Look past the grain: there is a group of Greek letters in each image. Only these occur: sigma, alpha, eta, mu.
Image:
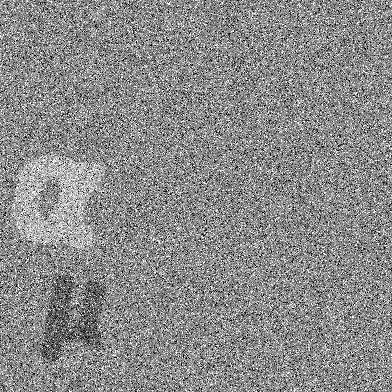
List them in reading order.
middle left: light alpha; bottom left: dark mu
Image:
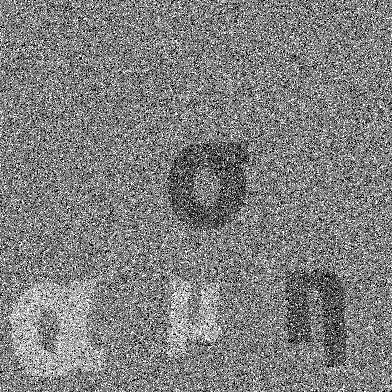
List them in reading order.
centre: dark sigma; bottom left: light alpha; bottom middle: light mu; bottom right: dark eta
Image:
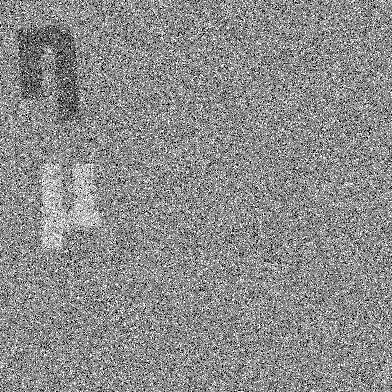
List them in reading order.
top left: dark eta; middle left: light mu
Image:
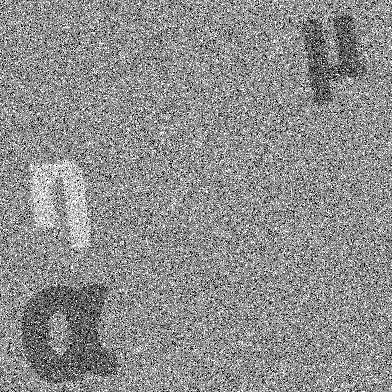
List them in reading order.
top right: dark mu; middle left: light eta; bottom left: dark alpha
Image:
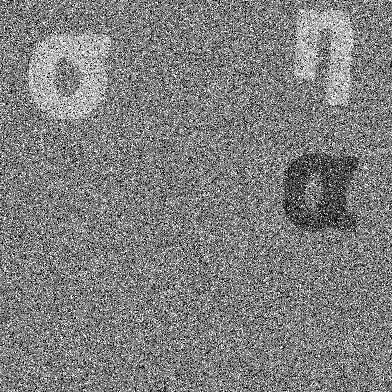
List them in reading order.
top left: light sigma; top right: light eta; middle right: dark alpha
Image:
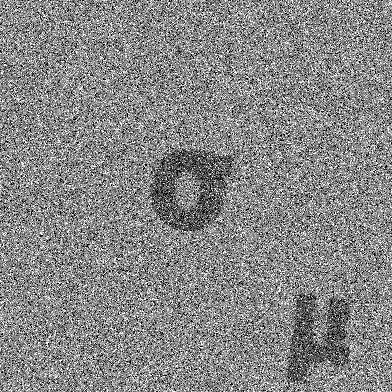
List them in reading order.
centre: dark sigma; bottom right: dark mu
